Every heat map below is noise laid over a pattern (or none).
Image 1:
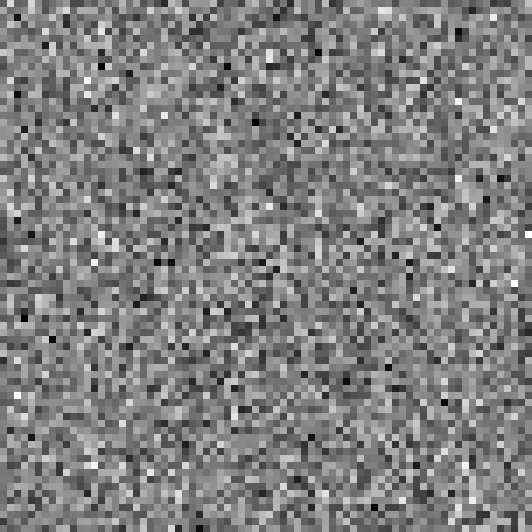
only noise
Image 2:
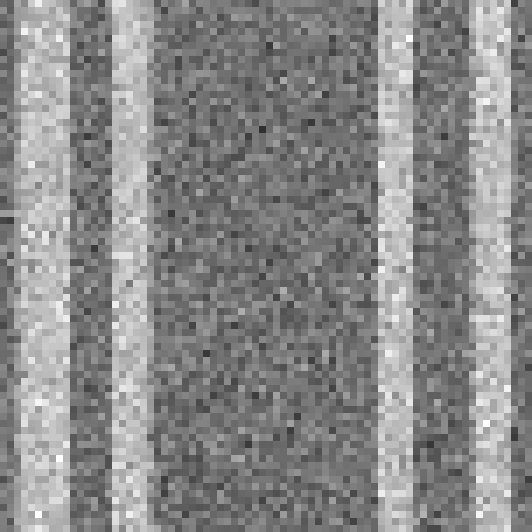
bands of columns
